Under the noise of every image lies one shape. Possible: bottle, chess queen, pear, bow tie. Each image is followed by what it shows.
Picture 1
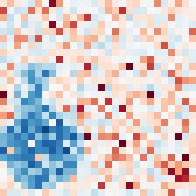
pear
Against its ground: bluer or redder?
bluer
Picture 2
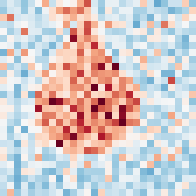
pear
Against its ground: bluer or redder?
redder
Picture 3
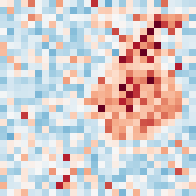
pear
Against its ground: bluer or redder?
redder
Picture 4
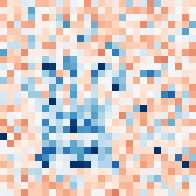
chess queen
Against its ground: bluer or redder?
bluer
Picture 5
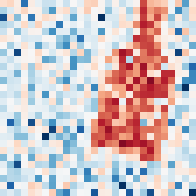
bottle
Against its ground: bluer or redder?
redder
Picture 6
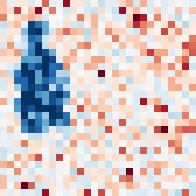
bottle
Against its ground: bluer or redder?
bluer
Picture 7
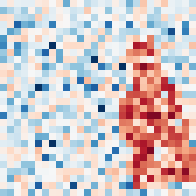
bottle
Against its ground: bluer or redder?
redder
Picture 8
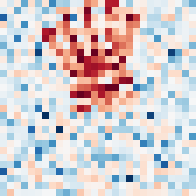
chess queen
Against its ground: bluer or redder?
redder
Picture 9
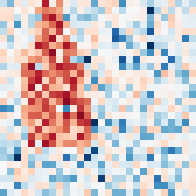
bottle
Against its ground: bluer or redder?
redder
